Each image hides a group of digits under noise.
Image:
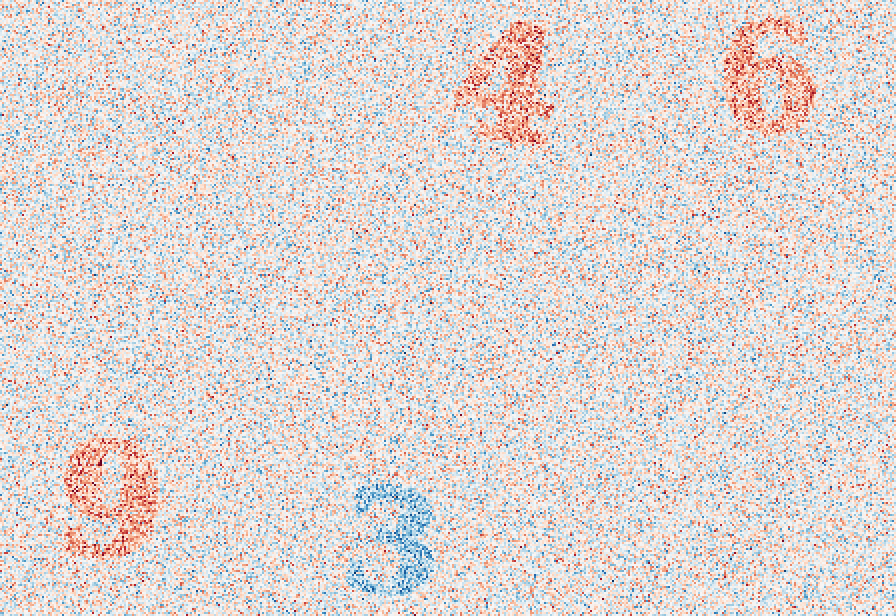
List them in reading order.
top middle: red 4; top right: red 6; bottom left: red 9; bottom middle: blue 3
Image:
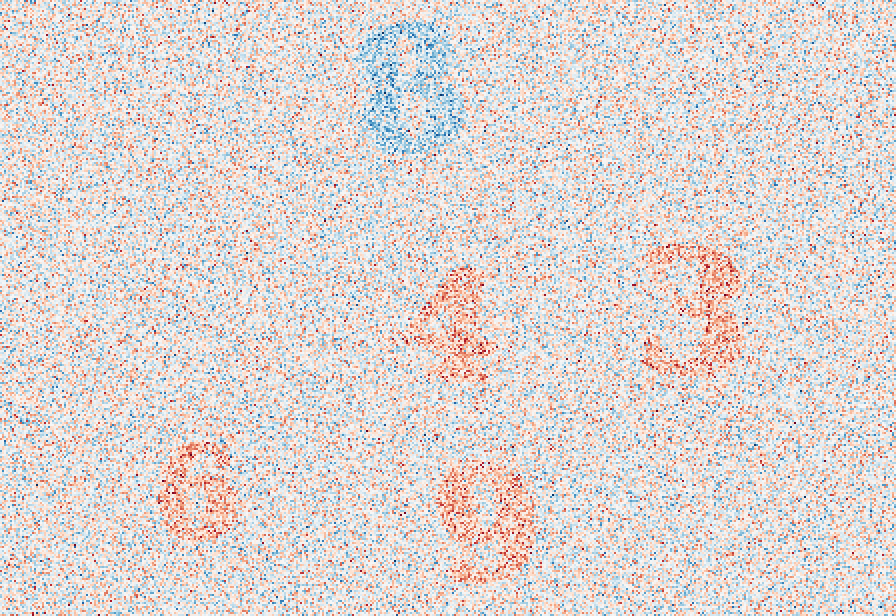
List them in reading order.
top middle: blue 8; centre: red 4; middle right: red 3; bottom left: red 6; bottom middle: red 9
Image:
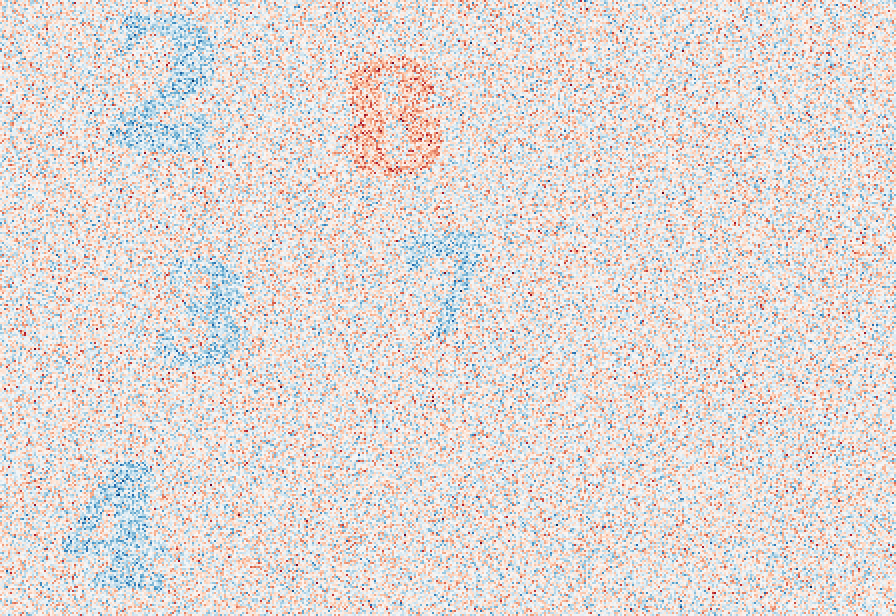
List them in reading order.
top left: blue 2; top middle: red 8; middle left: blue 3; centre: blue 7; bottom left: blue 4
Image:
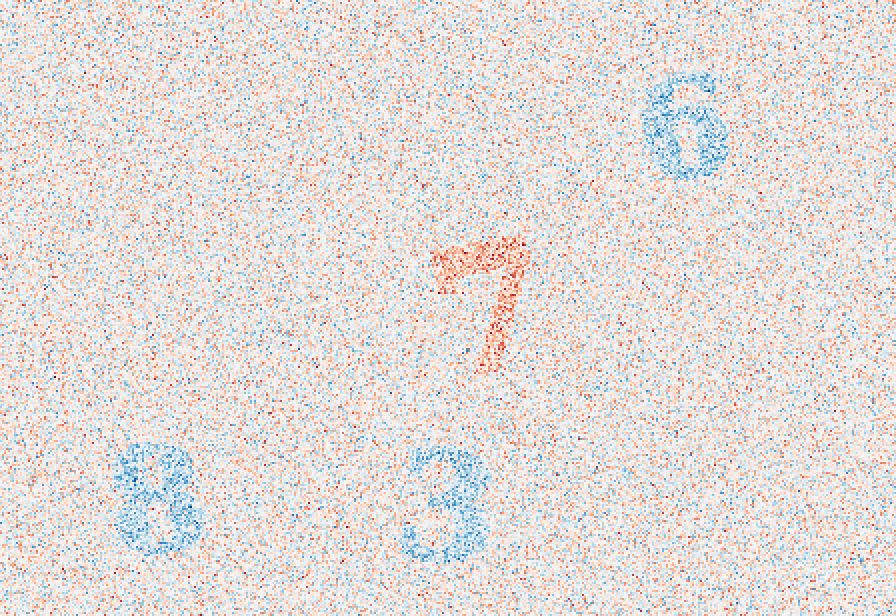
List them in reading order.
top right: blue 6; centre: red 7; bottom left: blue 8; bottom middle: blue 3
